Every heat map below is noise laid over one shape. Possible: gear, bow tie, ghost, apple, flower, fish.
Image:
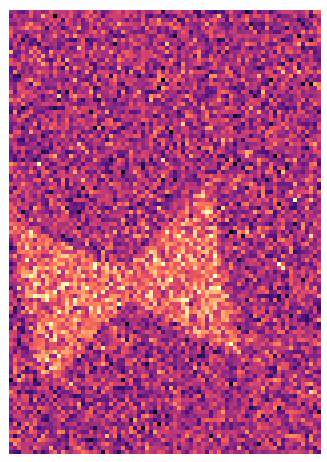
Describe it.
light bow tie
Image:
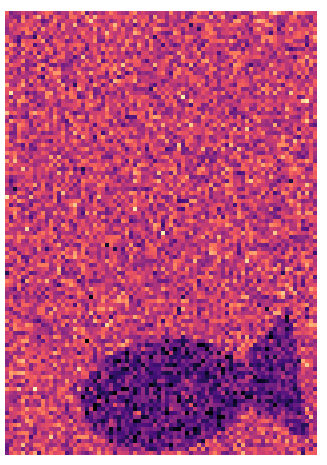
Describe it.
dark fish
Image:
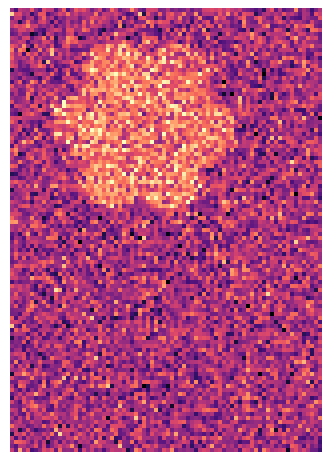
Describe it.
light flower
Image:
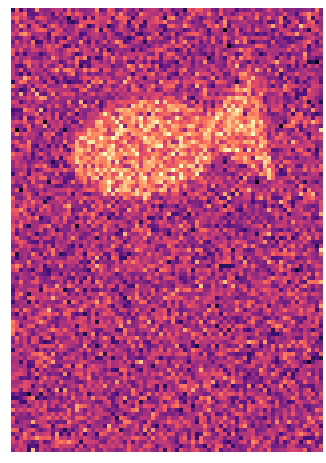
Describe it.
light fish
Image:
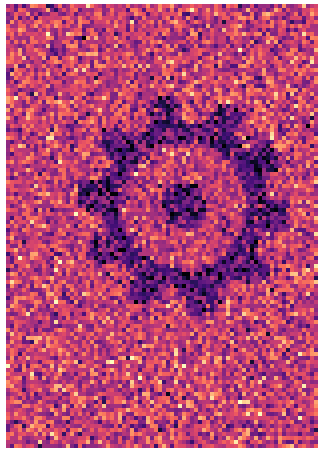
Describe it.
dark gear
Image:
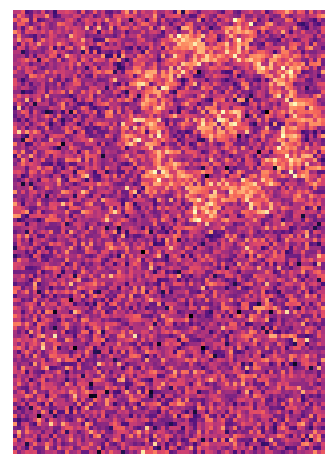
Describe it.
light gear
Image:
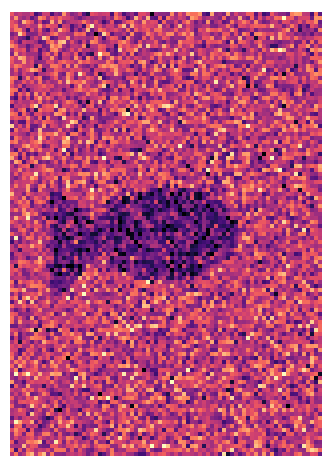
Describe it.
dark fish
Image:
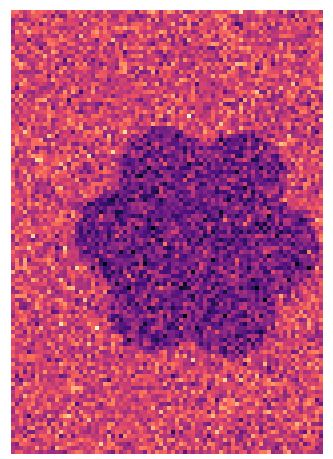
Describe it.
dark flower
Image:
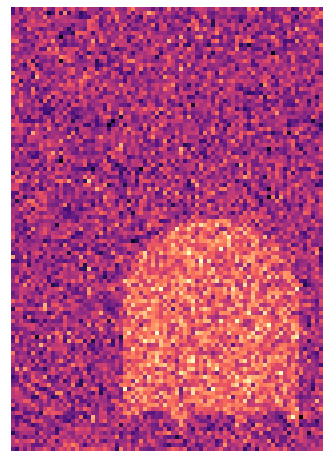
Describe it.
light ghost
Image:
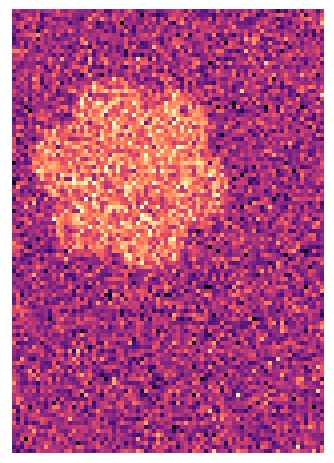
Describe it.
light flower
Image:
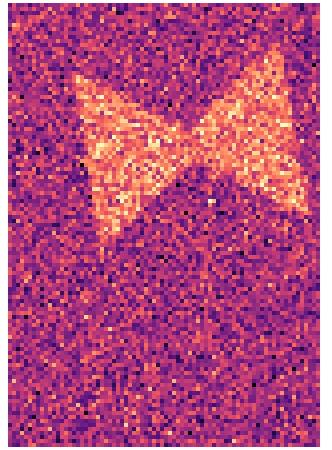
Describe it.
light bow tie
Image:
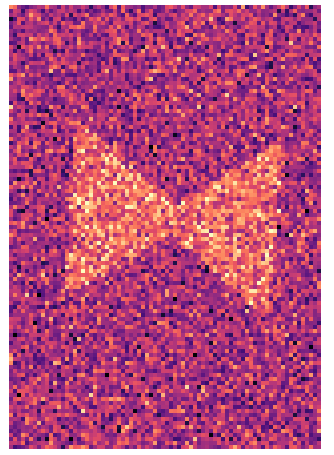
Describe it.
light bow tie
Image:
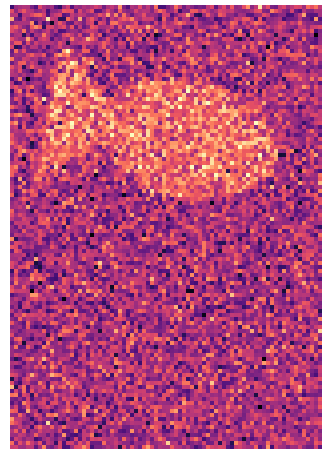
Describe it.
light fish
